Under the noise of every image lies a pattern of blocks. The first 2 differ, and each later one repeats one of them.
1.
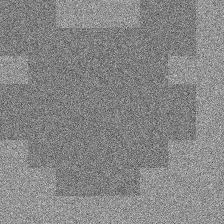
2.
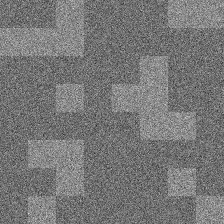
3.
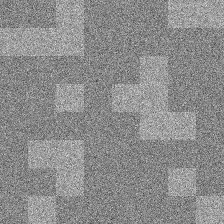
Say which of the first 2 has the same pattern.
2
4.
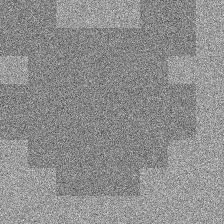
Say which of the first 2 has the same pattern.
1
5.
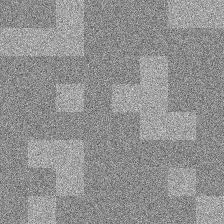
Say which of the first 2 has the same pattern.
2
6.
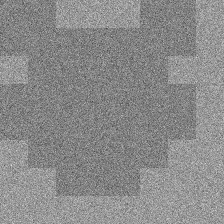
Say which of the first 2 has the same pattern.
1
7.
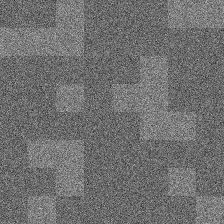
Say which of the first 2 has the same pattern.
2
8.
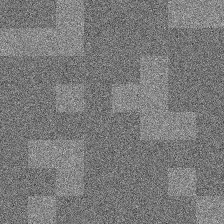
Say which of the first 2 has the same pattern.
2
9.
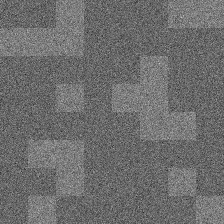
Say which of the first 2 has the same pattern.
2
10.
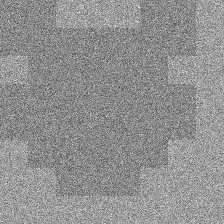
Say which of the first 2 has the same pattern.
1
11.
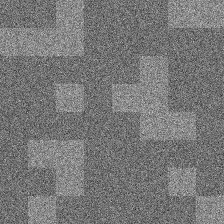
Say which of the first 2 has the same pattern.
2
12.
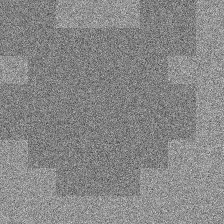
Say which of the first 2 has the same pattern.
1
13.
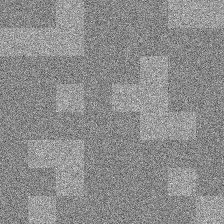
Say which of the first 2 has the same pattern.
2
